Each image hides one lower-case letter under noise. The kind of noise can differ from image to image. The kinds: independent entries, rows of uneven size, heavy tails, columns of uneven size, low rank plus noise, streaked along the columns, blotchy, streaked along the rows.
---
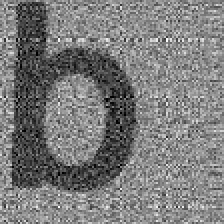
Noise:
low rank plus noise
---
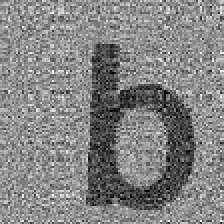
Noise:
low rank plus noise
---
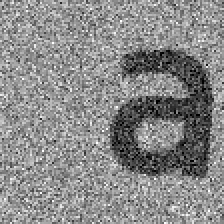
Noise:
independent entries
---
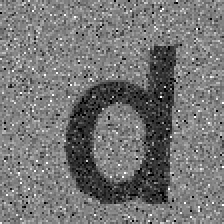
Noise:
heavy tails
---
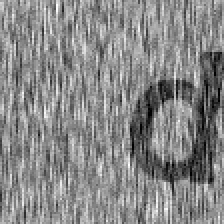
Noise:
streaked along the columns
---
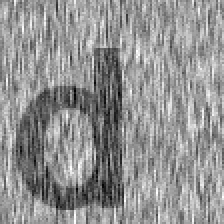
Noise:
streaked along the columns
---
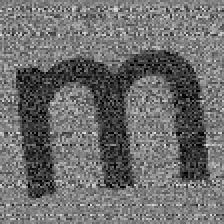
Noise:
rows of uneven size
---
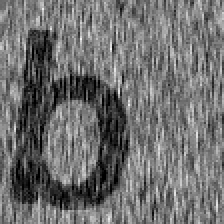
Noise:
streaked along the columns
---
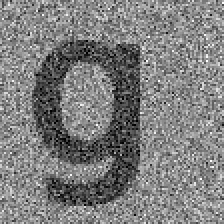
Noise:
independent entries
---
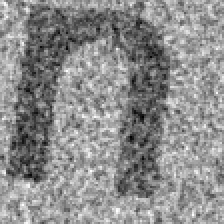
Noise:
blotchy
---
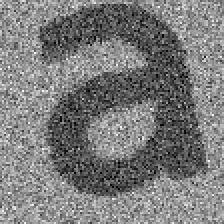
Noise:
independent entries
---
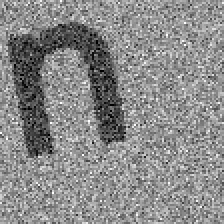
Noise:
independent entries
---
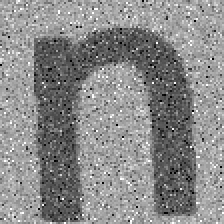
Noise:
heavy tails
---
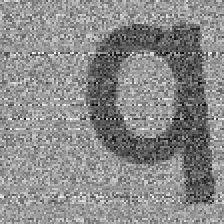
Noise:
rows of uneven size
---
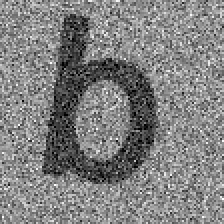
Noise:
independent entries
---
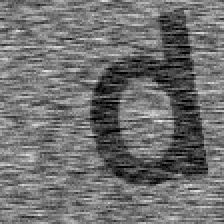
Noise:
streaked along the rows
